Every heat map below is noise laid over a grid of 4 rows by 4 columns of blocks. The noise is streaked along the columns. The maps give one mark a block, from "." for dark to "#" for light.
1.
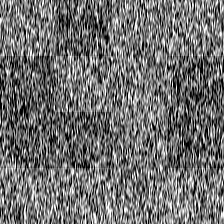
#.##
.##.
..#.
####
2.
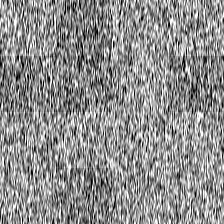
#.##
..#.
####
#.##
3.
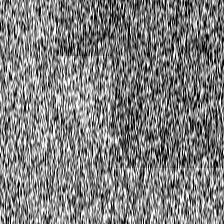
#...
##..
##..
####
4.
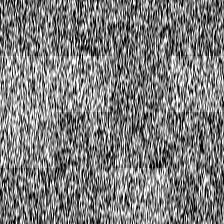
....
##.#
#...
..#.
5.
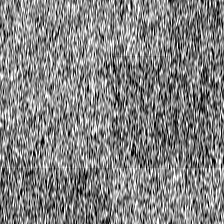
###.
##..
##..
..##
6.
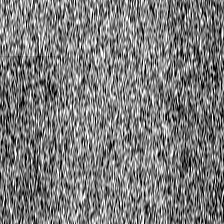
###.
.##.
.##.
.##.
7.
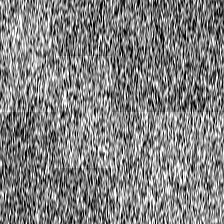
#...
##..
.###
..##
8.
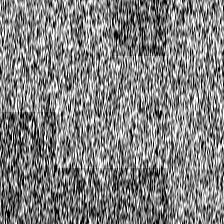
##.#
####
.###
...#
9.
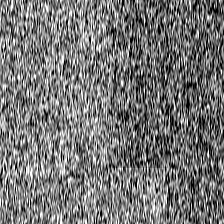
##..
##..
##..
###.
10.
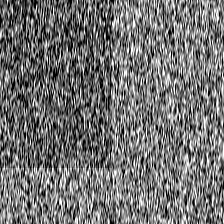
..##
..##
..##
####
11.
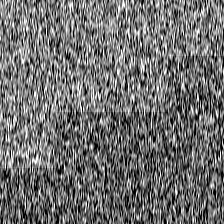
####
###.
#...
....
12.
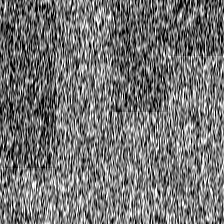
.#..
.#.#
.###
####
